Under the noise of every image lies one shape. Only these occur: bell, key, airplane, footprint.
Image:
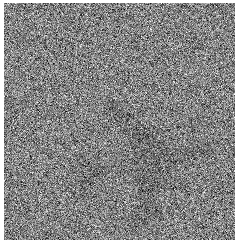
airplane
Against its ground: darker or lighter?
darker
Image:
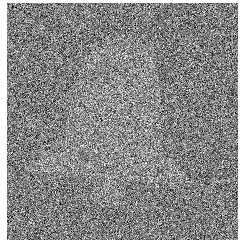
bell
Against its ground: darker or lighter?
lighter
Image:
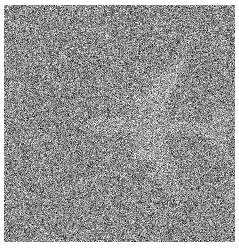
airplane
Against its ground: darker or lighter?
lighter
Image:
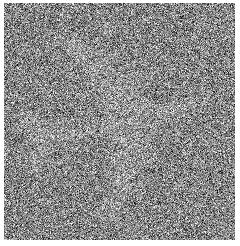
airplane
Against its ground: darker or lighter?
lighter
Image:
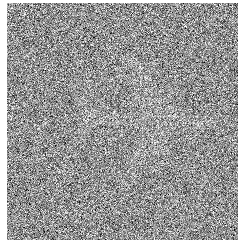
airplane
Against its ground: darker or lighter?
lighter
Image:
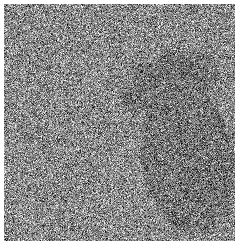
footprint
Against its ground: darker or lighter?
darker
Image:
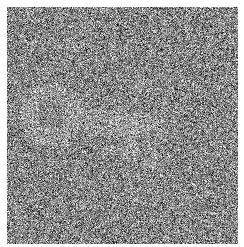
key
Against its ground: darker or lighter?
lighter
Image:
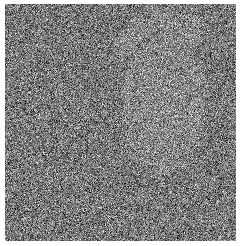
footprint
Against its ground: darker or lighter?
lighter
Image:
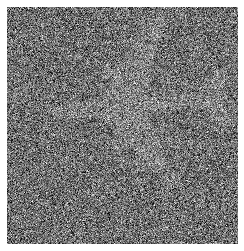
airplane
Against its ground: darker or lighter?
lighter
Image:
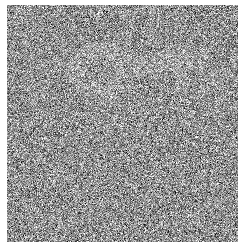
key
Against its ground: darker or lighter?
lighter
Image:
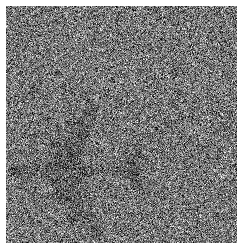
airplane
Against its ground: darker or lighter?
darker
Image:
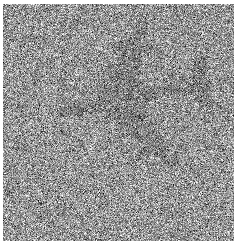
airplane
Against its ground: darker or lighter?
darker
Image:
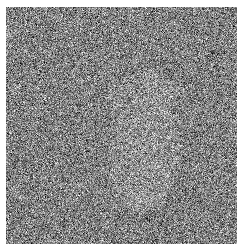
footprint
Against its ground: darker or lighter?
lighter
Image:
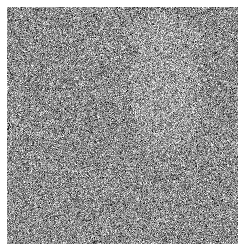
footprint
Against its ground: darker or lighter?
lighter
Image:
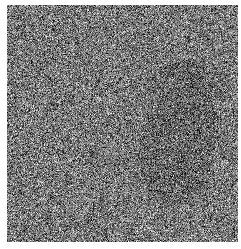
footprint
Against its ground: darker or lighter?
darker
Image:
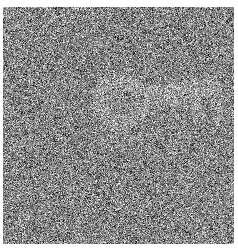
key
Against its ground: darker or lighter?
lighter
